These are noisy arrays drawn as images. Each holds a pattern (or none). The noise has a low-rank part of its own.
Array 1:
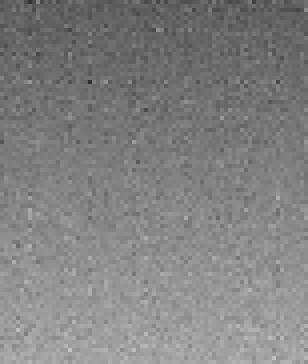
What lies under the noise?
a smooth slope
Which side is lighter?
bottom
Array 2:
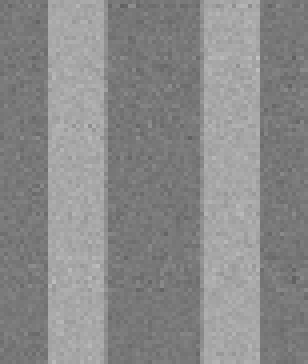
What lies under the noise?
vertical stripes
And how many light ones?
2
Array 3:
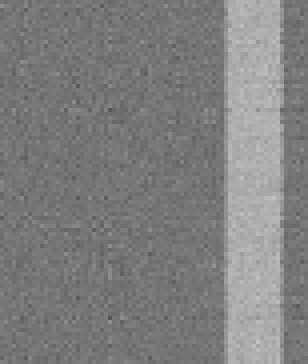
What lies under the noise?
one vertical stripe
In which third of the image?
right
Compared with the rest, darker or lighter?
lighter
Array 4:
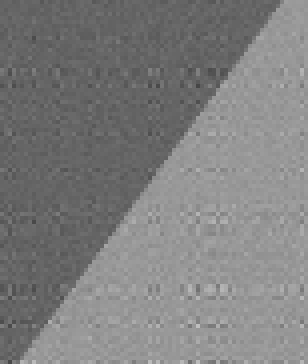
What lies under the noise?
a sharp edge
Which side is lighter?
bottom right
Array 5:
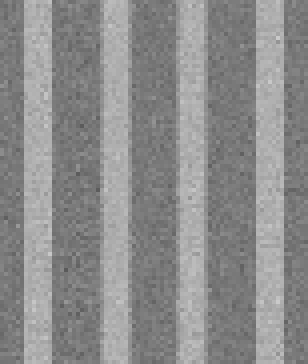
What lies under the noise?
vertical stripes
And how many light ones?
4
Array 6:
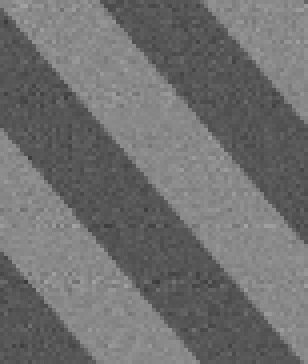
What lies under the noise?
diagonal stripes
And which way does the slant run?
top left to bottom right
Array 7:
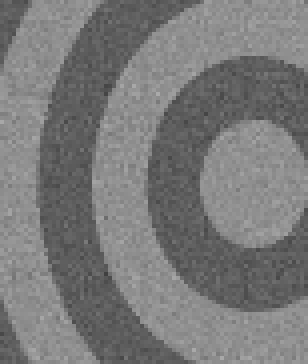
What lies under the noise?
rings round one point
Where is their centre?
middle right
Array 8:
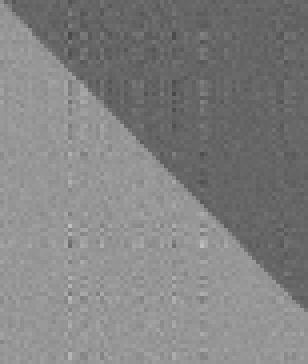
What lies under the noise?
a sharp edge
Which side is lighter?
bottom left
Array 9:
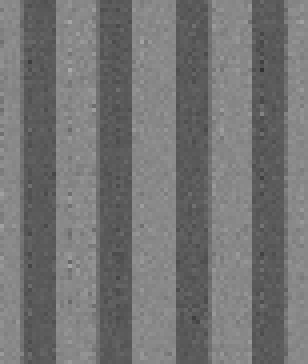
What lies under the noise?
vertical stripes
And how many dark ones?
4
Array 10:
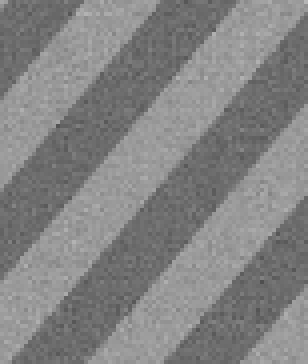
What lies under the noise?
diagonal stripes
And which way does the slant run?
bottom left to top right
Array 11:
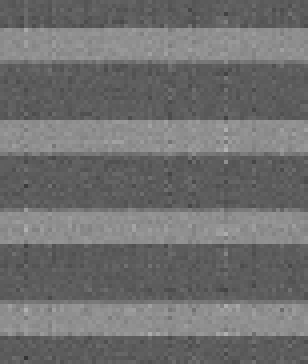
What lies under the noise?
horizontal stripes
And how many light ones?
4
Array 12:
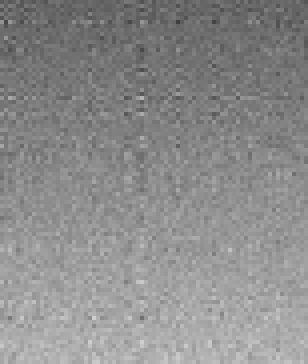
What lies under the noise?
a smooth slope
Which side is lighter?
bottom
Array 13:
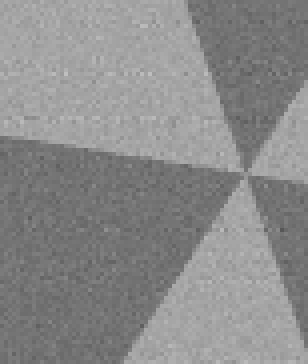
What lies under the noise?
spokes from one point
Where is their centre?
middle right
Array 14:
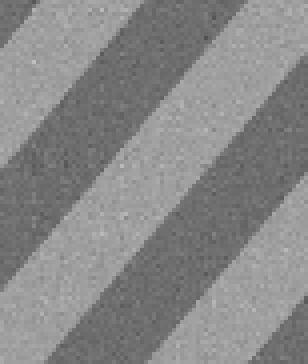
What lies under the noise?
diagonal stripes
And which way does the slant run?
bottom left to top right
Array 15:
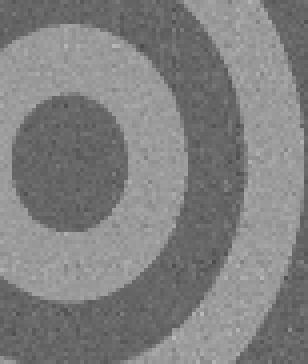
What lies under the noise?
rings round one point
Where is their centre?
middle left
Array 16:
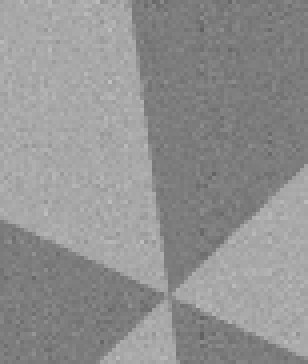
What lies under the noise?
spokes from one point
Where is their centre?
bottom middle
